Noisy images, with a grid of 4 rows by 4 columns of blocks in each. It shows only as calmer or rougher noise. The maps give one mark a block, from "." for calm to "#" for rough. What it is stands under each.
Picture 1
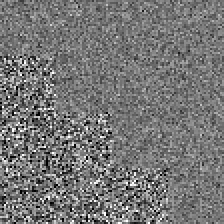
....
#...
##..
###.
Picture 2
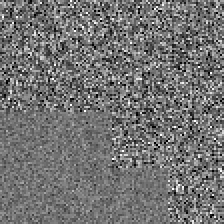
####
####
..##
...#
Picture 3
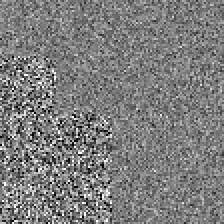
....
#...
##..
##..
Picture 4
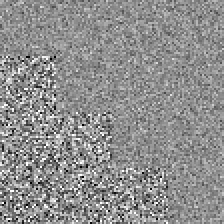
....
#...
##..
###.
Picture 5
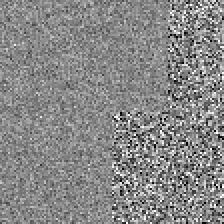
...#
...#
..##
..##
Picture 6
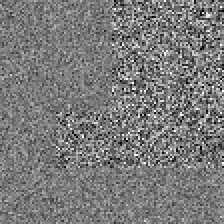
..##
..##
.###
....
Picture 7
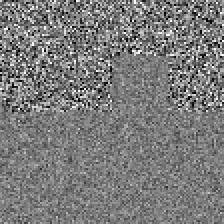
####
##.#
....
....
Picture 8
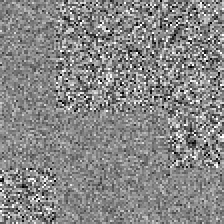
.###
.###
...#
#...
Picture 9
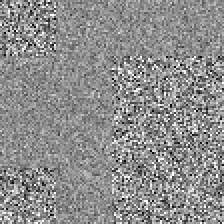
#...
..##
..##
#.##
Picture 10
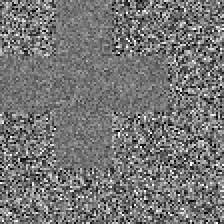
#.##
...#
#.##
####
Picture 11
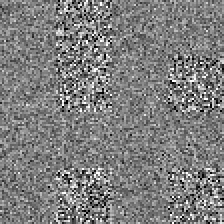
.#..
.#.#
....
.#.#
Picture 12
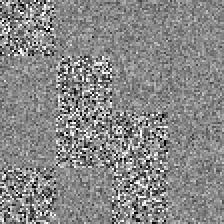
#...
.#..
.##.
#.#.
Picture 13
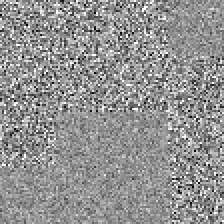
###.
####
#..#
...#
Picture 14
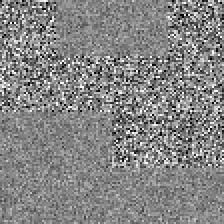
#..#
####
..##
....
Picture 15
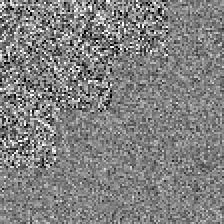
###.
##..
#...
....
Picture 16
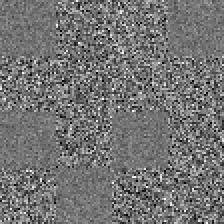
.##.
####
.#.#
#.##
